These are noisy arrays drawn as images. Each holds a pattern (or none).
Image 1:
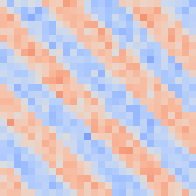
diagonal stripes
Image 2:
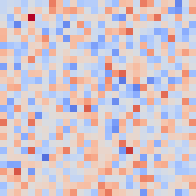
only noise
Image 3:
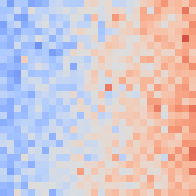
a smooth slope
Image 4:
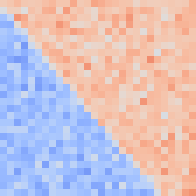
a sharp edge
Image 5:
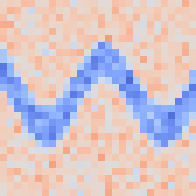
a wavy band
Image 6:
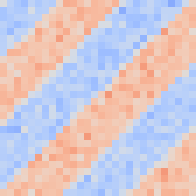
diagonal stripes
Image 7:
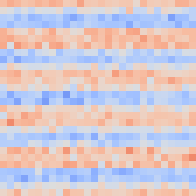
horizontal stripes
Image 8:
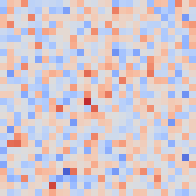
only noise
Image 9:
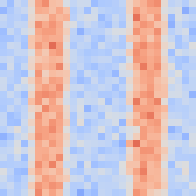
vertical stripes
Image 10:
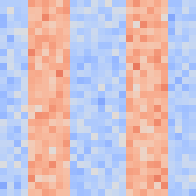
vertical stripes
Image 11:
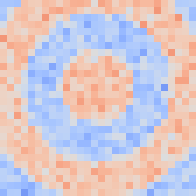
rings round one point
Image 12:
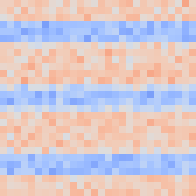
horizontal stripes
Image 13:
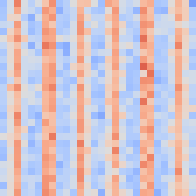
vertical stripes
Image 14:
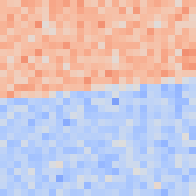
a sharp edge
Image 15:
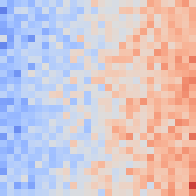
a smooth slope
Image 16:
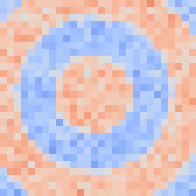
rings round one point
